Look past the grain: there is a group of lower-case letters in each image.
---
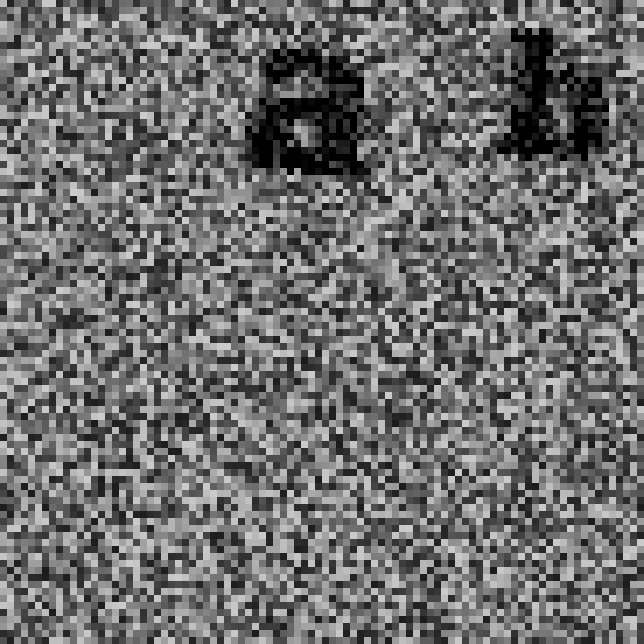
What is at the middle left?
nothing
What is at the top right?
b
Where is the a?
top middle
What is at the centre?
nothing
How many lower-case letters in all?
2
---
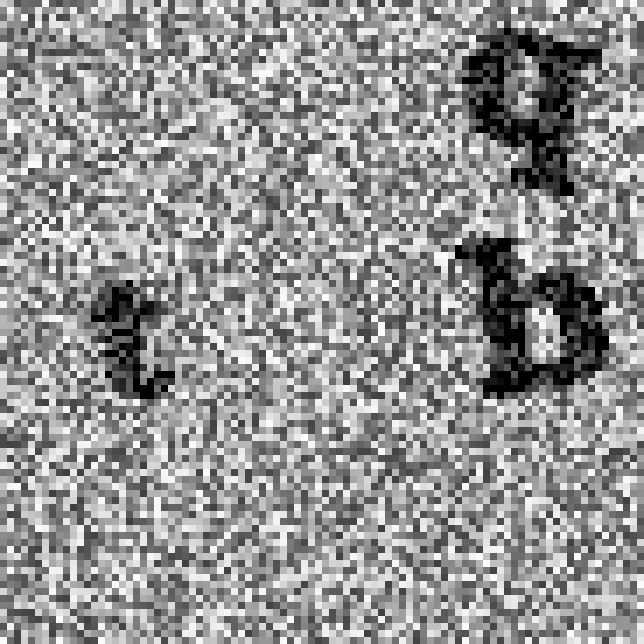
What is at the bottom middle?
nothing
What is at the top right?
q
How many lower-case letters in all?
3
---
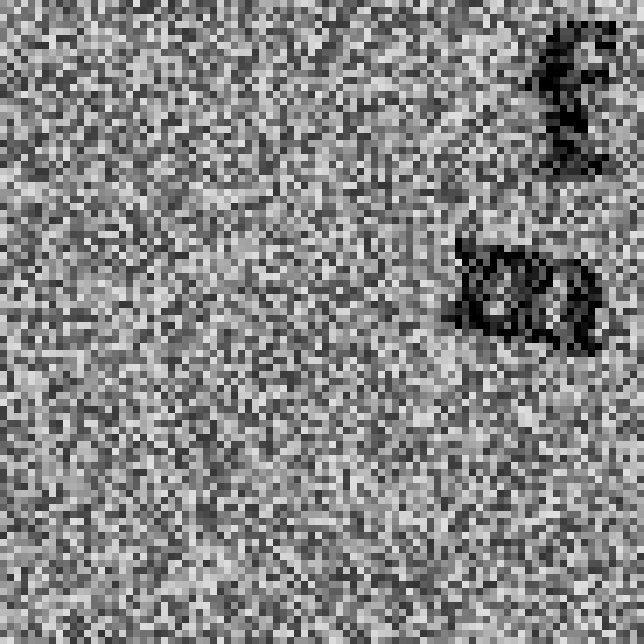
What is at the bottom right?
nothing
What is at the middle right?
m
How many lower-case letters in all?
2
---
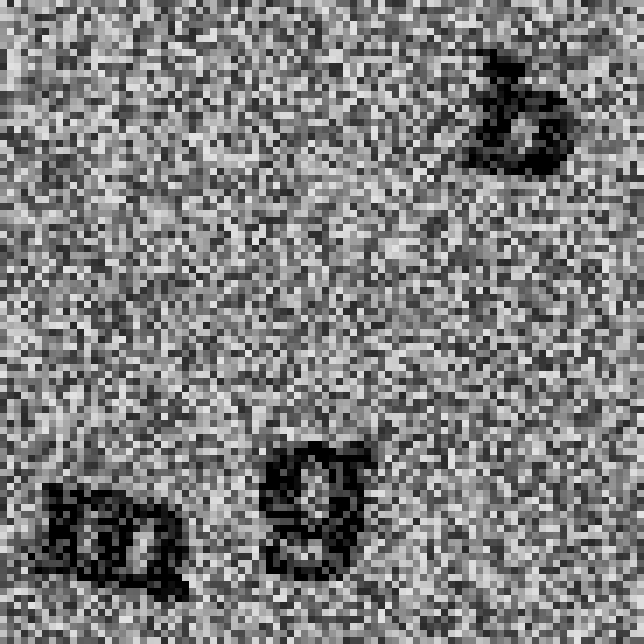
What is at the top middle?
nothing
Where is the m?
bottom left
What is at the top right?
b
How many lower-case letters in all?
3
